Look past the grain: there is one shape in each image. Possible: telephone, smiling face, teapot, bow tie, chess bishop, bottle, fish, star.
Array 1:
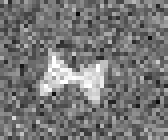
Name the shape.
bow tie
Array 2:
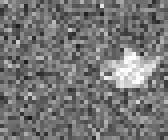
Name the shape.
teapot
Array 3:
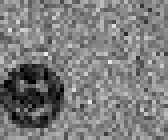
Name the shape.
smiling face
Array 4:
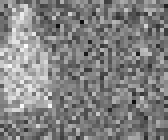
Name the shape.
bottle
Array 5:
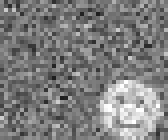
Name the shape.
smiling face
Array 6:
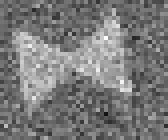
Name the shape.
bow tie
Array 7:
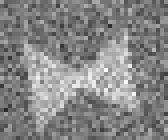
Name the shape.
bow tie
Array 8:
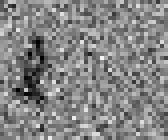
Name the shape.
chess bishop
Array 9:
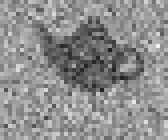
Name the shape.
teapot
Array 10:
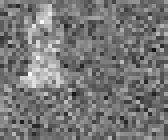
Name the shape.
chess bishop
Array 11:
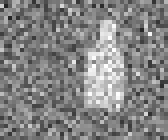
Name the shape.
bottle
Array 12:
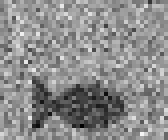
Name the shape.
fish
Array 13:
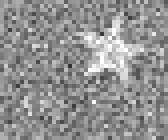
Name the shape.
star
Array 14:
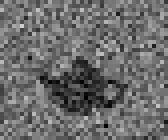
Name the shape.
teapot
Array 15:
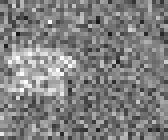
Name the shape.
telephone
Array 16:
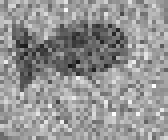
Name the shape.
fish
